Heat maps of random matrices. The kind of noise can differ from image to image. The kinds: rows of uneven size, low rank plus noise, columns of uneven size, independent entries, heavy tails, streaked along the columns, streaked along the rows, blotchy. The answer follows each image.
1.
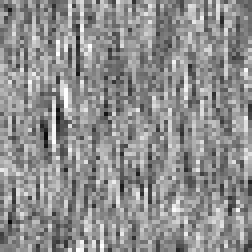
streaked along the columns
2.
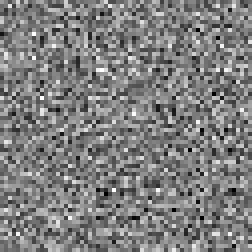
low rank plus noise
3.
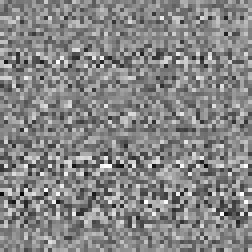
rows of uneven size
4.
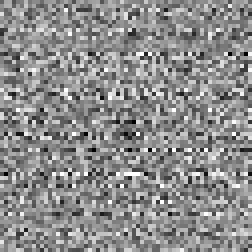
rows of uneven size
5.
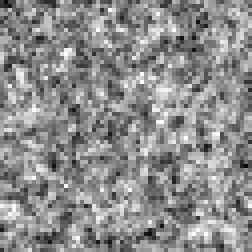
blotchy
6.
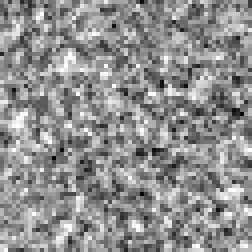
blotchy
